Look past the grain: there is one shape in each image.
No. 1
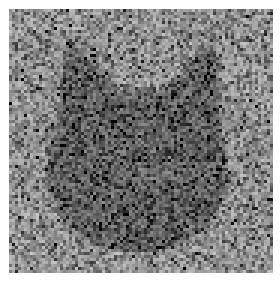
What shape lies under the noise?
cat's head
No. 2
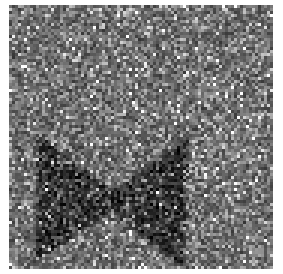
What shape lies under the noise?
bow tie
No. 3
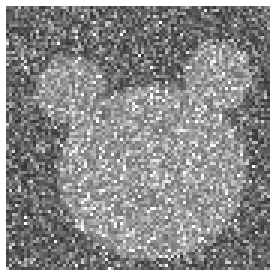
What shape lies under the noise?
bear's head
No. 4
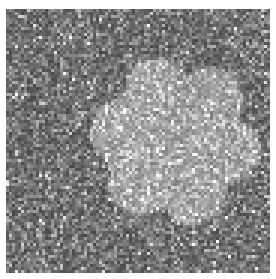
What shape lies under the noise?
flower
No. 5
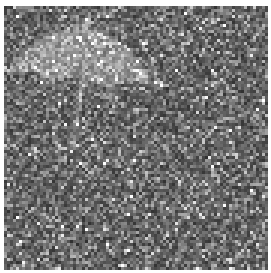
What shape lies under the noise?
umbrella
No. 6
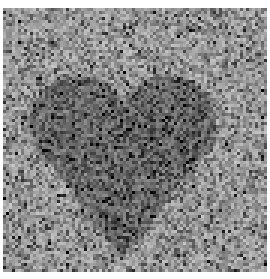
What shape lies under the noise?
heart
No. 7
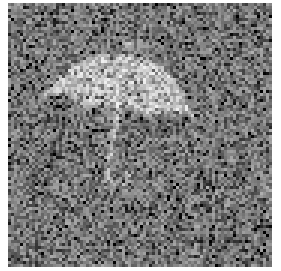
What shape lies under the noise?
umbrella
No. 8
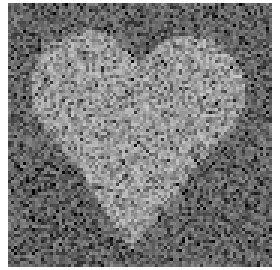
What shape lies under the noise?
heart
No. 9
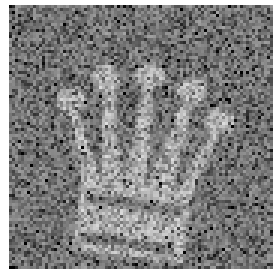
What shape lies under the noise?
chess queen
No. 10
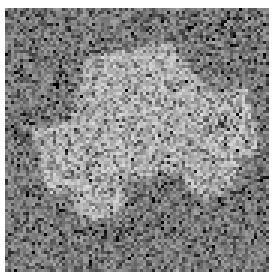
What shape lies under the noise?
car
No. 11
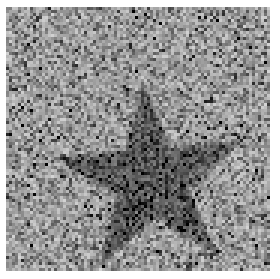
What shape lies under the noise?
star
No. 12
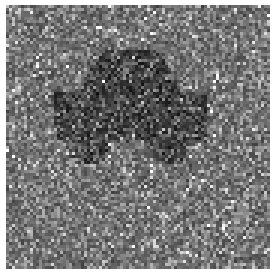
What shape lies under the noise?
car
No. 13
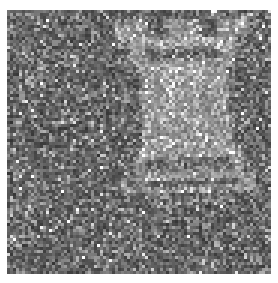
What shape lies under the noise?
chess rook
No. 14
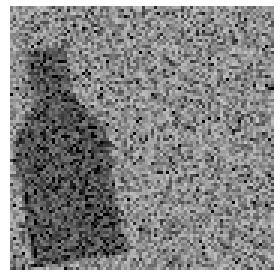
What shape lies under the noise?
bottle
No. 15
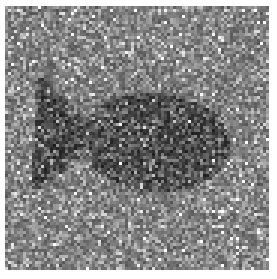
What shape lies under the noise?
fish
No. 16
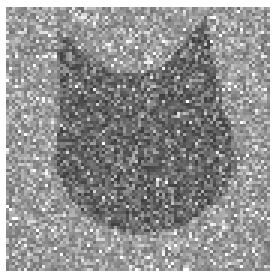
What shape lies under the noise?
cat's head
